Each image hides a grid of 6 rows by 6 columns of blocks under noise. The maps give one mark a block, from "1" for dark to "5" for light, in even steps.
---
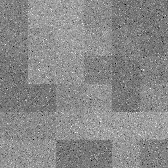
2 5 5 3 1 1
2 4 5 4 2 1
1 4 4 2 1 2
1 1 3 4 1 3
3 3 4 5 5 5
4 4 1 1 4 2
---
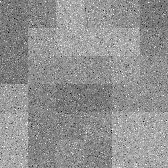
1 2 5 4 3 1
1 4 5 5 5 2
1 3 3 3 4 3
4 2 1 1 3 3
5 2 2 3 5 5
5 2 3 2 5 5
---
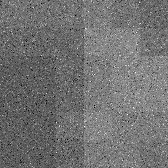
3 3 3 4 3 2
2 2 2 5 5 3
1 1 2 4 5 5
1 1 2 4 5 5
1 1 3 5 4 4
1 1 2 4 4 3
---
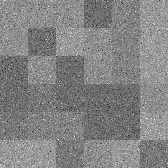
4 4 4 1 3 5
4 1 5 4 3 5
1 4 1 4 3 5
1 2 1 1 1 4
2 3 3 1 1 5
5 5 2 4 5 2
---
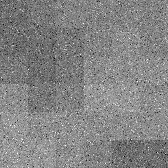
1 2 3 3 3 3
1 1 2 3 4 3
2 1 2 4 4 4
4 2 3 5 5 4
5 4 4 4 4 4
5 5 4 3 1 1
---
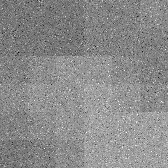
1 1 1 2 2 3
1 1 1 2 2 2
2 3 4 4 3 2
3 4 4 5 4 3
2 3 4 5 5 5
1 2 3 5 5 5
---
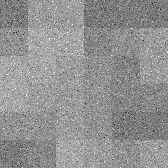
1 4 4 1 1 1
3 5 5 2 3 4
5 5 4 3 2 4
5 4 4 3 2 2
3 3 4 3 1 1
1 2 5 4 3 4
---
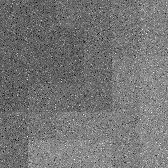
1 1 2 2 3 4
1 1 1 2 3 4
1 1 1 2 4 5
1 2 2 2 4 5
2 3 4 4 4 5
2 5 5 5 4 5
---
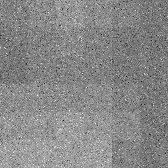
2 3 4 3 2 1
1 2 3 2 1 1
1 2 2 2 1 1
3 3 3 3 2 1
4 4 5 4 3 1
5 5 5 5 2 1
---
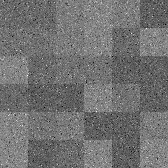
2 2 4 5 4 1
3 3 4 5 2 5
5 2 3 3 1 1
2 1 1 5 3 1
5 3 4 1 1 4
5 1 2 5 1 5
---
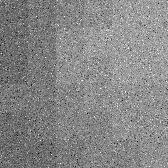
1 2 3 4 5 5
1 2 4 5 5 5
1 2 4 4 5 5
2 2 3 4 4 4
1 2 3 3 4 4
1 1 2 3 3 4
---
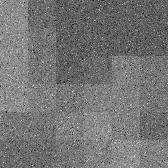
5 2 1 1 1 1
5 3 1 1 1 1
5 3 1 2 4 3
5 4 3 4 4 3
3 3 4 5 4 2
2 2 3 4 5 4
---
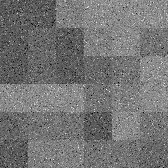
1 1 4 5 5 5
1 2 1 4 5 3
1 2 1 2 3 5
5 5 5 3 4 5
2 3 3 1 5 3
1 4 4 3 3 2
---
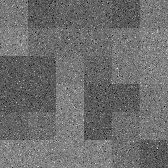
4 1 2 2 1 4
5 3 3 3 4 5
1 1 4 2 4 5
1 1 5 1 1 4
2 3 5 1 3 4
5 5 5 5 3 1
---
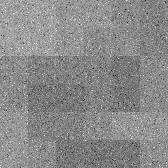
5 5 4 4 3 2
5 5 4 3 3 2
3 2 2 2 1 3
3 1 1 2 1 3
4 2 2 3 4 4
4 3 1 1 1 3
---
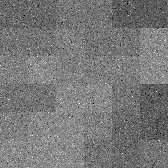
2 2 3 3 1 1
3 3 4 3 3 5
4 5 4 4 4 5
3 3 5 5 3 1
4 5 5 4 2 1
5 5 5 3 2 3
